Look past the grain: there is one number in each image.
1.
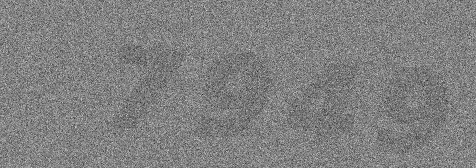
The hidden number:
7949
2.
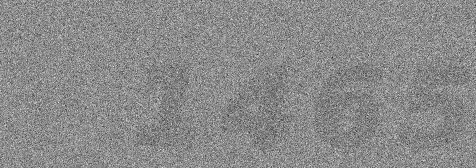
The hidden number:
1465
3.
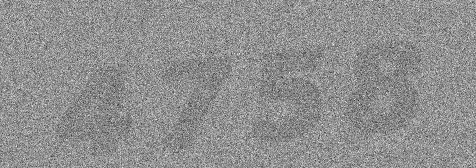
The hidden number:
4758
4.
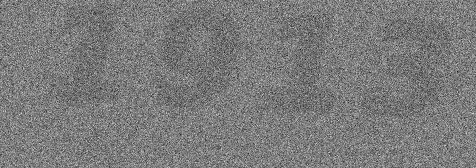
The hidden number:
1913
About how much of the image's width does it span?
nearly all
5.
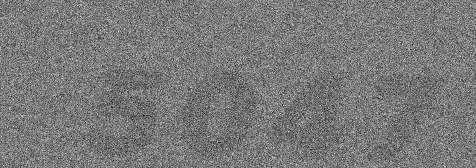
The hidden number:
5047
